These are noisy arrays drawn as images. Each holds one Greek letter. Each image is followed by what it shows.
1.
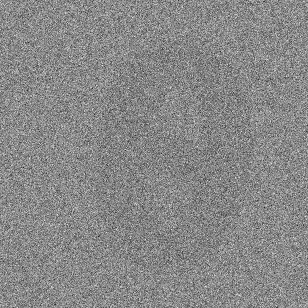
theta
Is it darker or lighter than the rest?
darker
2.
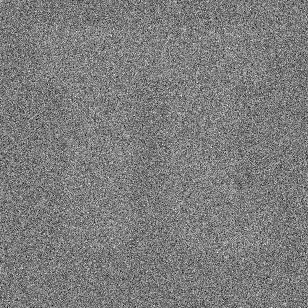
pi
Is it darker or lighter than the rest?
lighter
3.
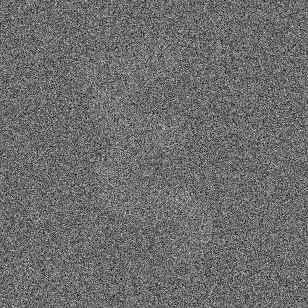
xi
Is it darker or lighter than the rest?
lighter
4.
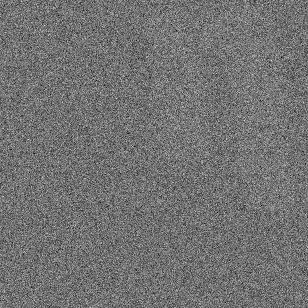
eta
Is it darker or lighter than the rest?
lighter
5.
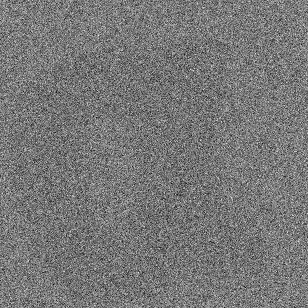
alpha
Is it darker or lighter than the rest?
darker
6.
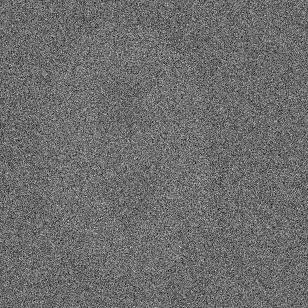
theta
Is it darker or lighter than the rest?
lighter
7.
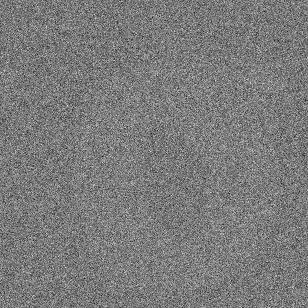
sigma
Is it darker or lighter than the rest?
lighter
